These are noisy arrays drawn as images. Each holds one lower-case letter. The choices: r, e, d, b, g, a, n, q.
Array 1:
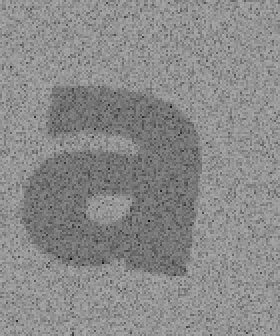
a
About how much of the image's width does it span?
two thirds
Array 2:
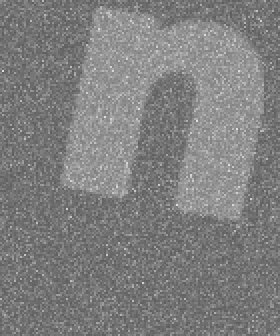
n
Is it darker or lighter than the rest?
lighter
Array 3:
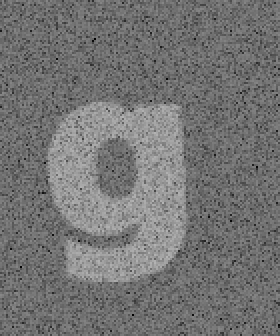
g
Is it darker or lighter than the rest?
lighter
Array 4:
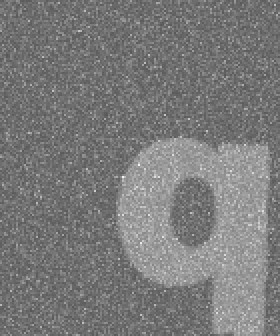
q
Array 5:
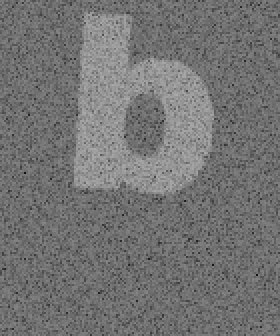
b
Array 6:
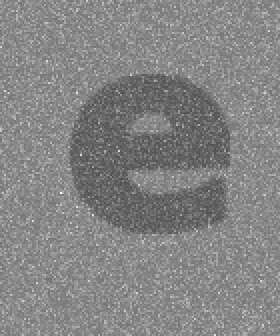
e
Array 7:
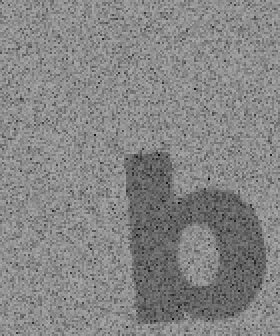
b
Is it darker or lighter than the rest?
darker
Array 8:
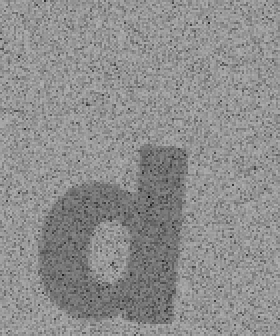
d
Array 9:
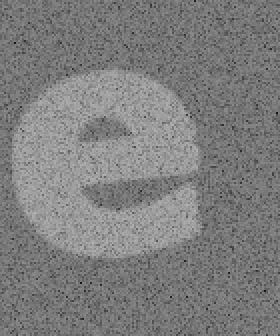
e
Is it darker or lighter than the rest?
lighter
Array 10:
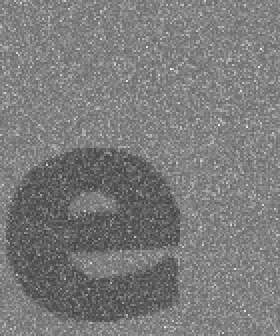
e
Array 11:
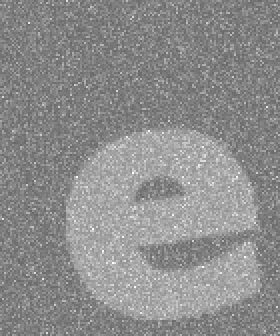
e
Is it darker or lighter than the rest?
lighter
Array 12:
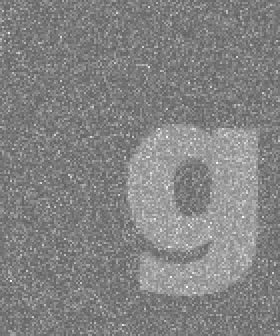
g
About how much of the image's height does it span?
half
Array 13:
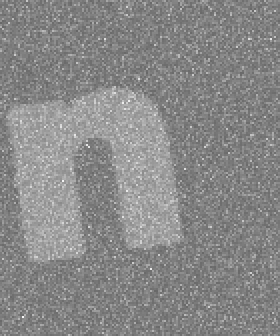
n
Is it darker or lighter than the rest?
lighter
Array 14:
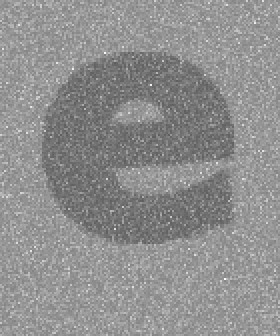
e
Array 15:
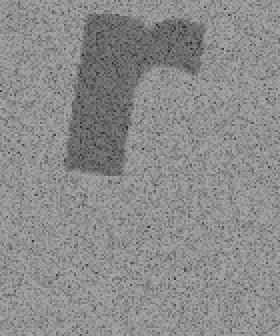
r
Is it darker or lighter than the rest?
darker
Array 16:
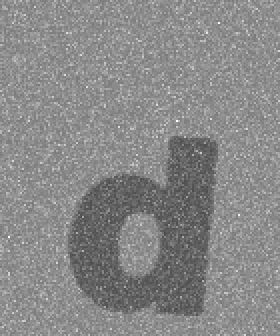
d
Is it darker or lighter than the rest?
darker
